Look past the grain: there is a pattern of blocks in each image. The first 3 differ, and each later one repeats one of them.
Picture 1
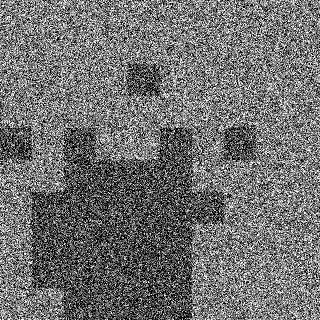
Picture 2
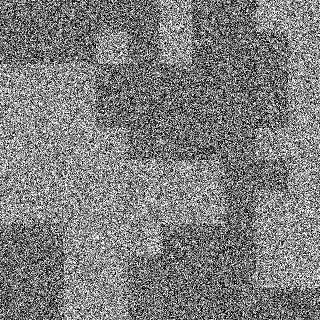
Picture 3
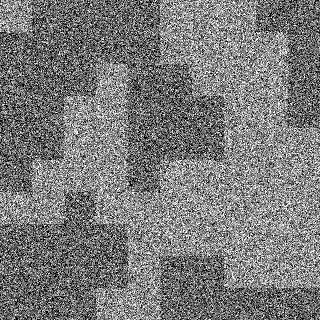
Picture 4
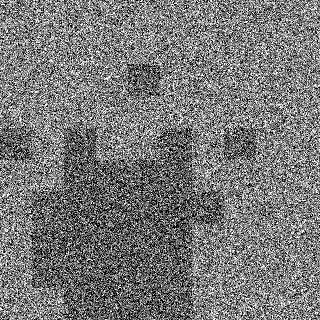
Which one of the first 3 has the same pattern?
1
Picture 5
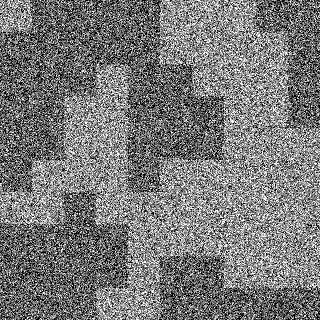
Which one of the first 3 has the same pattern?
3
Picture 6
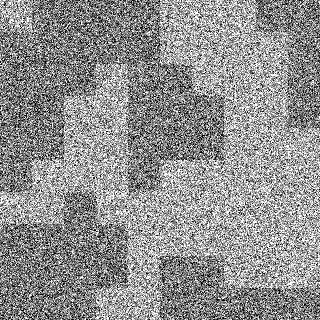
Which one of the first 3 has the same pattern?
3
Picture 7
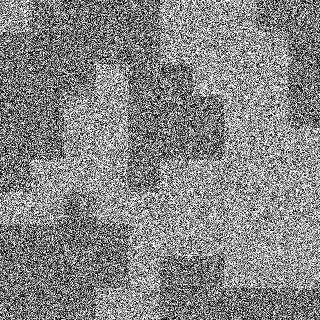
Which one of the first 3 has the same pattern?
3
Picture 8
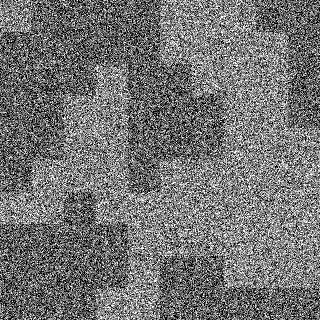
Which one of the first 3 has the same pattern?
3
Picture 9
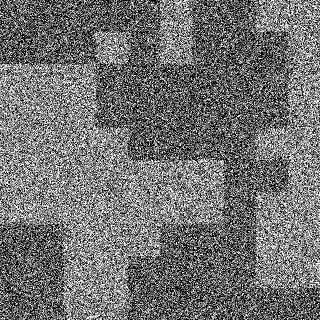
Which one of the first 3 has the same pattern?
2
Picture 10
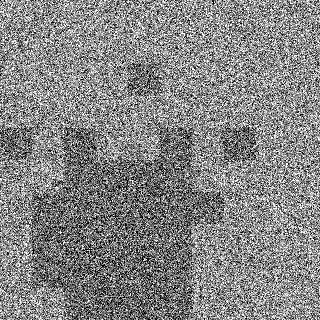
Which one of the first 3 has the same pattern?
1
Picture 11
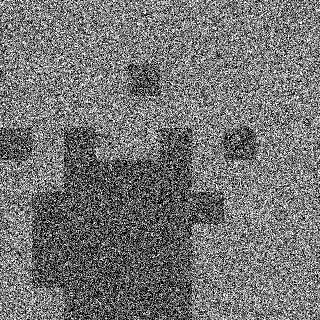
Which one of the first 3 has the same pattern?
1
